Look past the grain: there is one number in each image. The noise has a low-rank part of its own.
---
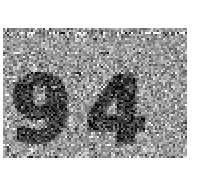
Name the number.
94
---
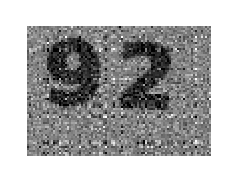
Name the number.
92
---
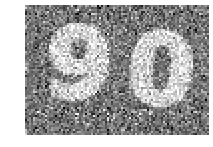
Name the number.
90
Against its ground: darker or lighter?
lighter
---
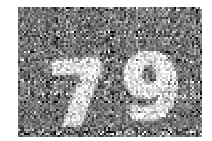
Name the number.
79
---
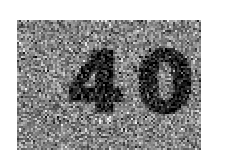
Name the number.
40
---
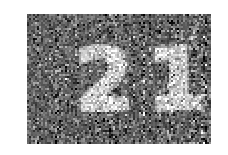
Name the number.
21
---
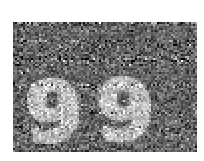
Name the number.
99
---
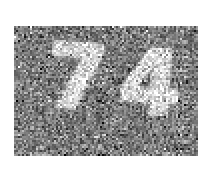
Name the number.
74
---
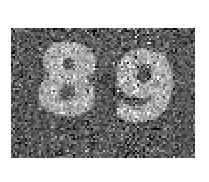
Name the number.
89
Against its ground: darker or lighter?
lighter
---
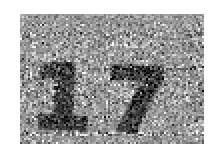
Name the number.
17
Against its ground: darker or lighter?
darker
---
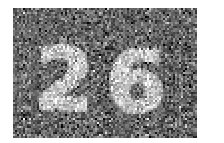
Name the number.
26
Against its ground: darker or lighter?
lighter
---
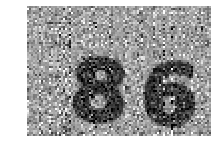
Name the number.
86
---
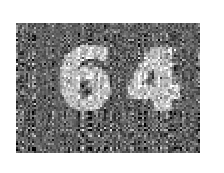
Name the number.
64
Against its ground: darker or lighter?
lighter
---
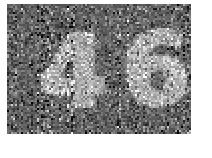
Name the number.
46
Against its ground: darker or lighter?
lighter
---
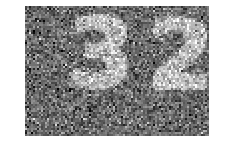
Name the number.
32
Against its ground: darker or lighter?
lighter
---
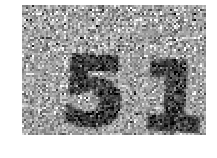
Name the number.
51
